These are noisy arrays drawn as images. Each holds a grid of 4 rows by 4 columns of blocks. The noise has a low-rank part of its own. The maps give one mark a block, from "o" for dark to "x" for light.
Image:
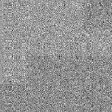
xxxo
xxxx
xooo
oooo
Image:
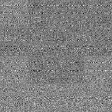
xooo
oooo
xoox
xxxx
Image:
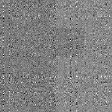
ooxx
ooox
ooxx
ooxx
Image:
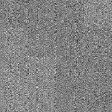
ooox
xooo
xxoo
xxoo
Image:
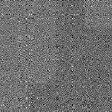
xxox
xxoo
xxoo
xooo
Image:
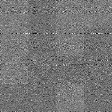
xoxx
xoxo
xooo
ooxo
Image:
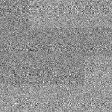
oxxx
oooo
ooox
xxxx
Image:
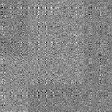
oxxo
oxxo
xxxo
xooo
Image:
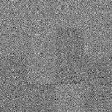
xxxx
xxox
oxoo
ooxo
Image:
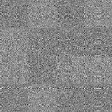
oxox
xooo
xoxx
oxoo
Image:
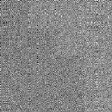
oxxx
ooxx
ooox
ooox
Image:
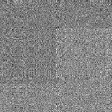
oooo
ooxx
ooxx
xxxx
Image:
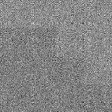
xxxx
ooxx
ooox
oooo
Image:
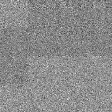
xooo
oooo
oxxx
xxxx
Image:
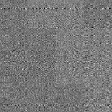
oxxo
ooxx
ooxx
ooox
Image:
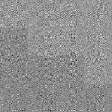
xxxx
oxxx
ooox
oooo
